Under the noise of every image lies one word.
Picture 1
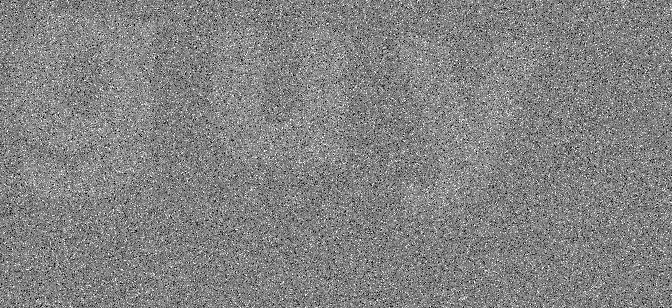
guy
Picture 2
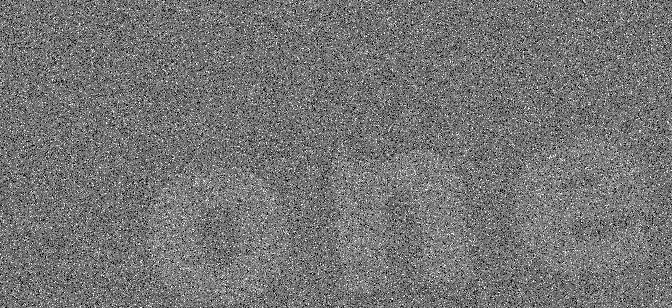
one
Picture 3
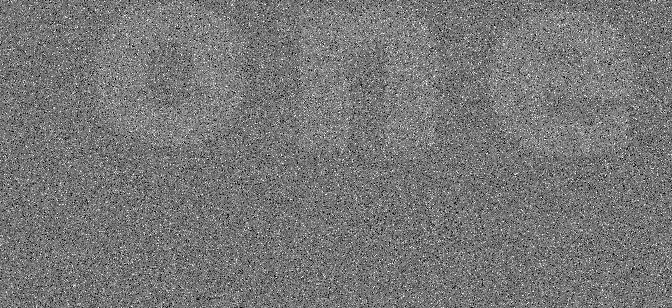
one
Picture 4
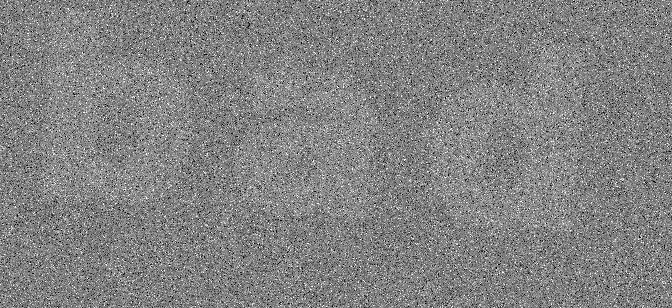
bad
